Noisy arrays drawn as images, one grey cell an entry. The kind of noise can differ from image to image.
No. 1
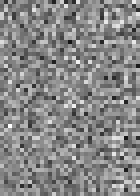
low rank plus noise
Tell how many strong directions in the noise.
two
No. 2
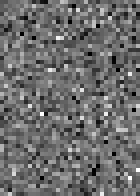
heavy tails
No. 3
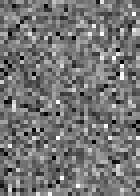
heavy tails
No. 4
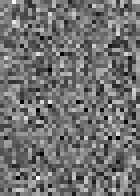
low rank plus noise
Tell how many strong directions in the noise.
five to eight
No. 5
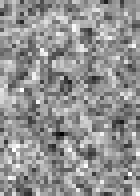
blotchy
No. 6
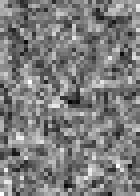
blotchy
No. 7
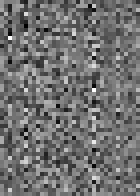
columns of uneven size
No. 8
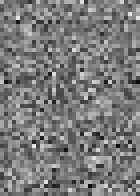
low rank plus noise
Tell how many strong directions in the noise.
five to eight
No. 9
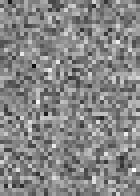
independent entries
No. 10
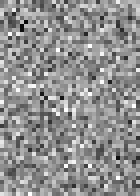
independent entries
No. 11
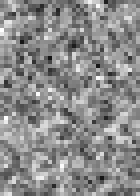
blotchy
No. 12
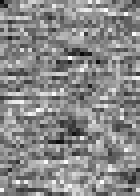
streaked along the rows
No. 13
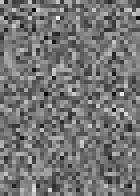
low rank plus noise
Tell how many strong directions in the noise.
three or four
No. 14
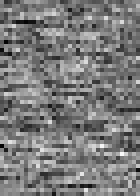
streaked along the rows
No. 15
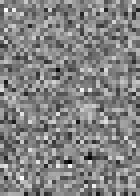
low rank plus noise
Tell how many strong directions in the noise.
five to eight
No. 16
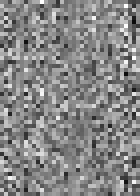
columns of uneven size
